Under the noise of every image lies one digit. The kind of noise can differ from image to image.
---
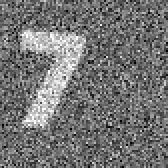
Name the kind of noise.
low rank plus noise
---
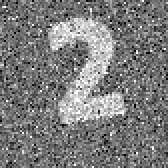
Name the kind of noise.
heavy tails
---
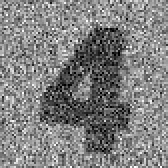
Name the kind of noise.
low rank plus noise
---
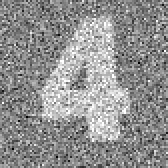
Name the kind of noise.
independent entries
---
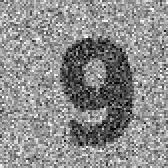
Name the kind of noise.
independent entries
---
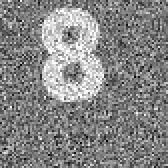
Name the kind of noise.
low rank plus noise
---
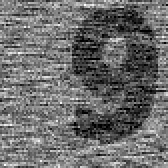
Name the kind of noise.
streaked along the rows
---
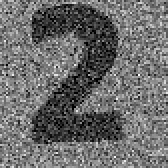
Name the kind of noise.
low rank plus noise
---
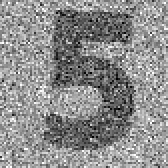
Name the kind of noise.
low rank plus noise
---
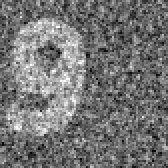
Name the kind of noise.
blotchy
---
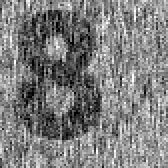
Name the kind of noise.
streaked along the columns
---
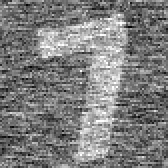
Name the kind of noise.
streaked along the rows
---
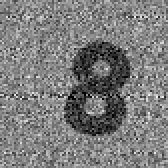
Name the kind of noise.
rows of uneven size
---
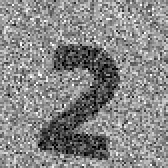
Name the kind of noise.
independent entries
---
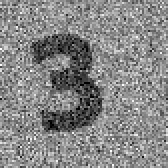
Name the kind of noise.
low rank plus noise
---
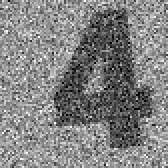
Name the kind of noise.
independent entries
